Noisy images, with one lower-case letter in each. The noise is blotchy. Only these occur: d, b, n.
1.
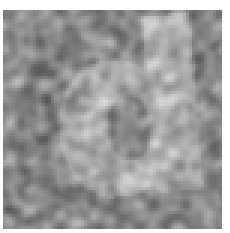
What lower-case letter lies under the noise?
d
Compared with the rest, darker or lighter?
lighter
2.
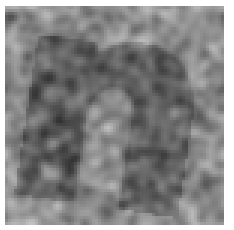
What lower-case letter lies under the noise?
n
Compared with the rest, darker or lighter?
darker
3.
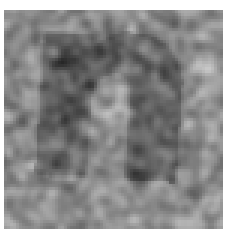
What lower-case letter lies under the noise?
n
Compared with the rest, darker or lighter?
darker
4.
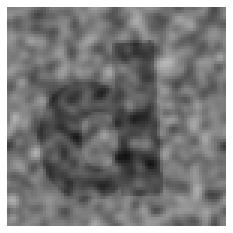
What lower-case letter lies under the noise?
d
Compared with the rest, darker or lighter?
darker
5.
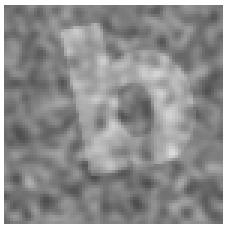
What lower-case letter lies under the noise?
b
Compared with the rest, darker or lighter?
lighter
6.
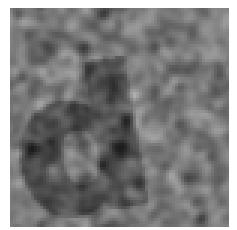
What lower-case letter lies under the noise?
d
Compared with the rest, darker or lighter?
darker
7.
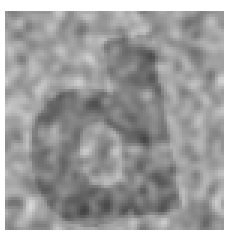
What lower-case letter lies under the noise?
d
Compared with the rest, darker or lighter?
darker
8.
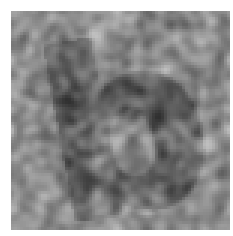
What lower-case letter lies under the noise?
b
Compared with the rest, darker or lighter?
darker
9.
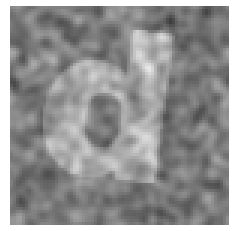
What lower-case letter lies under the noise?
d
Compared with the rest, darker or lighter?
lighter
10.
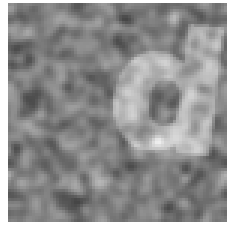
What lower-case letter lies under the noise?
d
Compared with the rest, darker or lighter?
lighter
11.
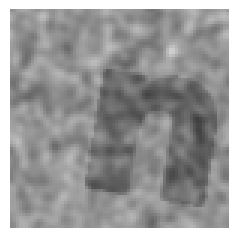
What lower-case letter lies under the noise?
n
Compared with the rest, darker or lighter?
darker
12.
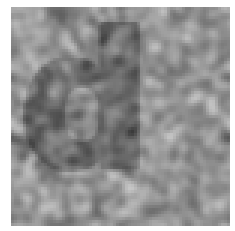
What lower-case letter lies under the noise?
d
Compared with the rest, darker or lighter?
darker
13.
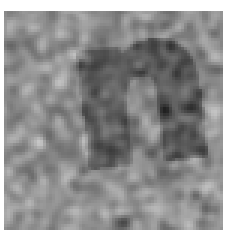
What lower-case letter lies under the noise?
n
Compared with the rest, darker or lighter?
darker
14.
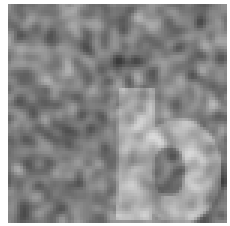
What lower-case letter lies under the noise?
b
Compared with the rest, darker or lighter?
lighter
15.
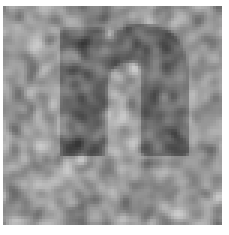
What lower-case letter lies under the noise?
n
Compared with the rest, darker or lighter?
darker
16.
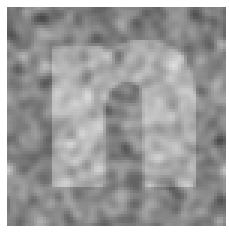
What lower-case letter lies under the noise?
n
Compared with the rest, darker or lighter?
lighter
